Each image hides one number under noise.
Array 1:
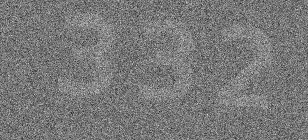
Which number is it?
332
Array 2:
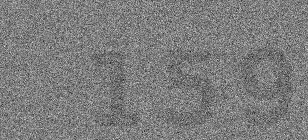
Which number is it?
159
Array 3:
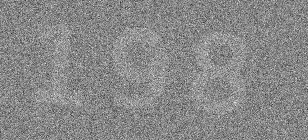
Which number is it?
198
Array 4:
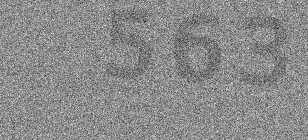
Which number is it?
563
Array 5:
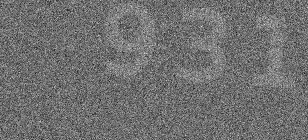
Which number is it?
931
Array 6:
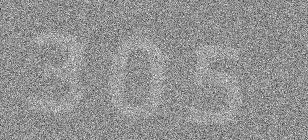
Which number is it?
305
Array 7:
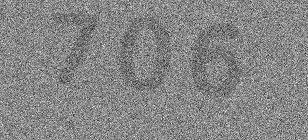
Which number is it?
706
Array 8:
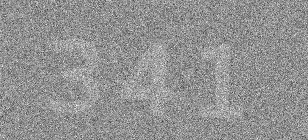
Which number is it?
341
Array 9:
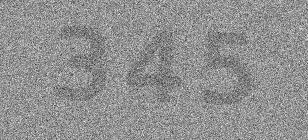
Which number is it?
345
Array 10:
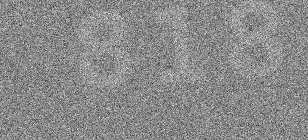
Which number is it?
818
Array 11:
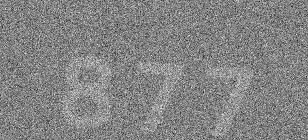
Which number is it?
877
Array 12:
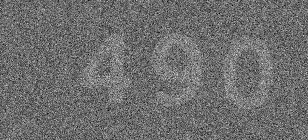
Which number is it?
490
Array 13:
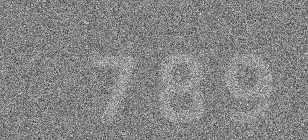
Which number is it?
789
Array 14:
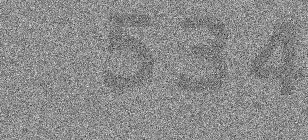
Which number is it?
534
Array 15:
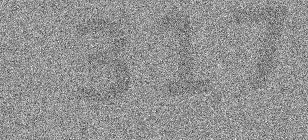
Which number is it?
317
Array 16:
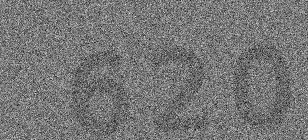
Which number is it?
620
